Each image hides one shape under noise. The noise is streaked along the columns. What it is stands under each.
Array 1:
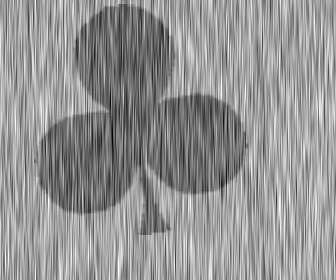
club
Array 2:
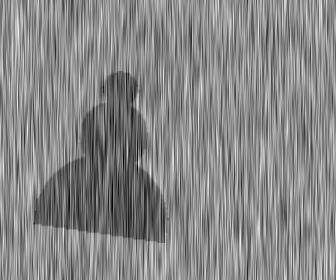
chess pawn
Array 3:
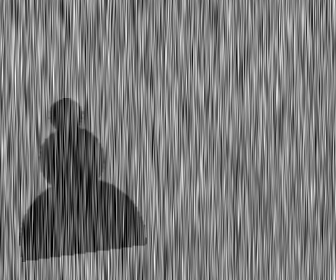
chess pawn
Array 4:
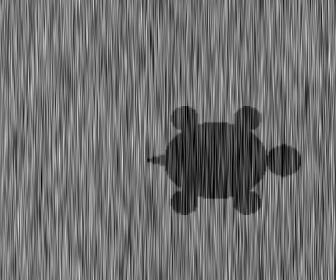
turtle
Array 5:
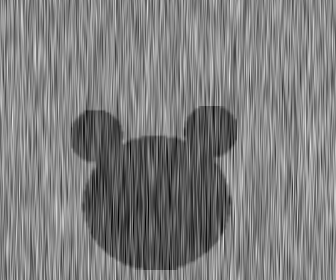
bear's head
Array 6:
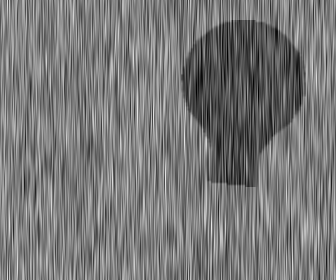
light bulb
